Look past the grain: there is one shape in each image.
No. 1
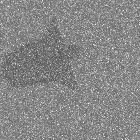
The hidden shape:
bell
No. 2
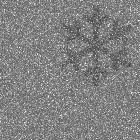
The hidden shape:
snowflake
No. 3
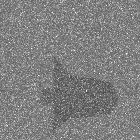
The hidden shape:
bell
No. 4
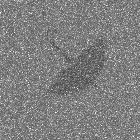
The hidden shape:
umbrella
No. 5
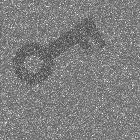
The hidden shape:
key
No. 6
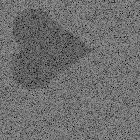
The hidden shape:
heart
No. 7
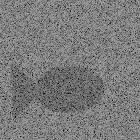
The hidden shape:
fish
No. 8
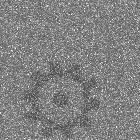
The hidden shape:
gear
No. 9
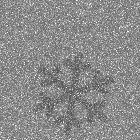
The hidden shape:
snowflake
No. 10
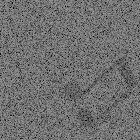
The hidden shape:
pair of musical notes
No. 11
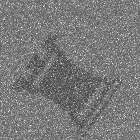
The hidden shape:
chess rook
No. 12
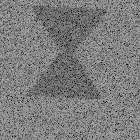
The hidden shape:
bow tie
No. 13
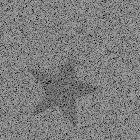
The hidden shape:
star
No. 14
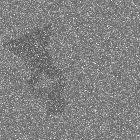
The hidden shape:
chess bishop
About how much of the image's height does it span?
two thirds
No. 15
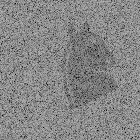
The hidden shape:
chess knight
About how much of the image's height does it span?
two thirds
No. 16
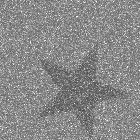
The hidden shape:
star
